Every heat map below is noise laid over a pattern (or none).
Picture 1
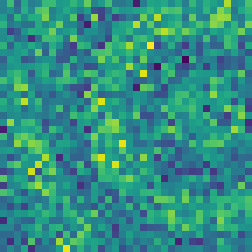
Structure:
rings round one point
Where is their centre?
middle right
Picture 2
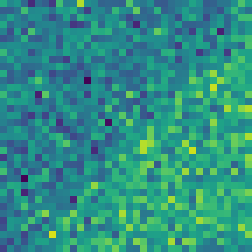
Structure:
a sharp edge
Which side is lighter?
bottom right
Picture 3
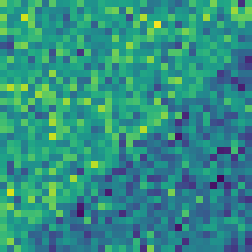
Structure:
a sharp edge
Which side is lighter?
top left
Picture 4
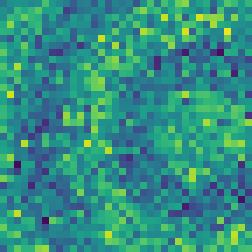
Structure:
rings round one point
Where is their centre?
middle right
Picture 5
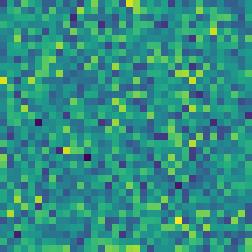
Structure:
only noise
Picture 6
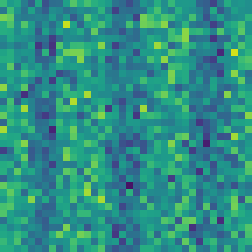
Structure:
vertical stripes
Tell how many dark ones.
3
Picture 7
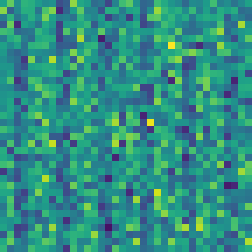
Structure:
vertical stripes
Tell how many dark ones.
6
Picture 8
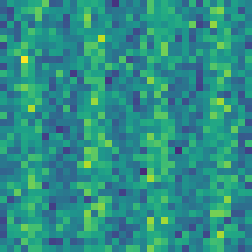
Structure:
vertical stripes
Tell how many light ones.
4
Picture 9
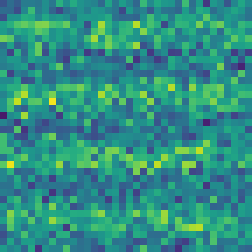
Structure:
horizontal stripes
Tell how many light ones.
4
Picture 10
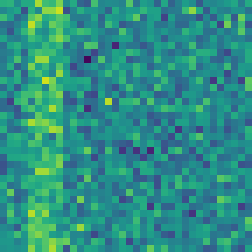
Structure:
one vertical stripe
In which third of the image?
left
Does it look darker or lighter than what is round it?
lighter
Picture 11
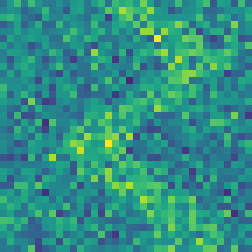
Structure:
a wavy band
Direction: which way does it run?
top to bottom
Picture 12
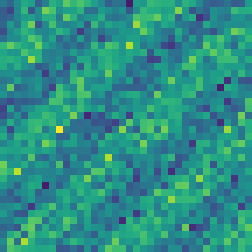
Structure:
diagonal stripes
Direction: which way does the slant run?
bottom left to top right
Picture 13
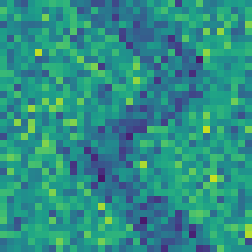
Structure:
a wavy band
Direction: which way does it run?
top to bottom
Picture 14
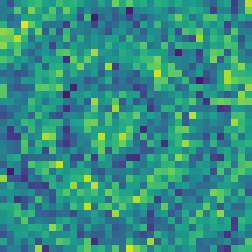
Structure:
rings round one point
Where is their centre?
centre
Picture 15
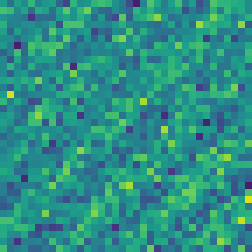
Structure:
diagonal stripes
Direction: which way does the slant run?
bottom left to top right
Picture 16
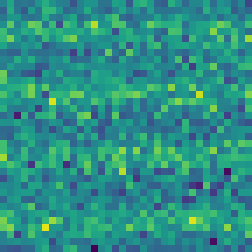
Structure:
horizontal stripes
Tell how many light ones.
4
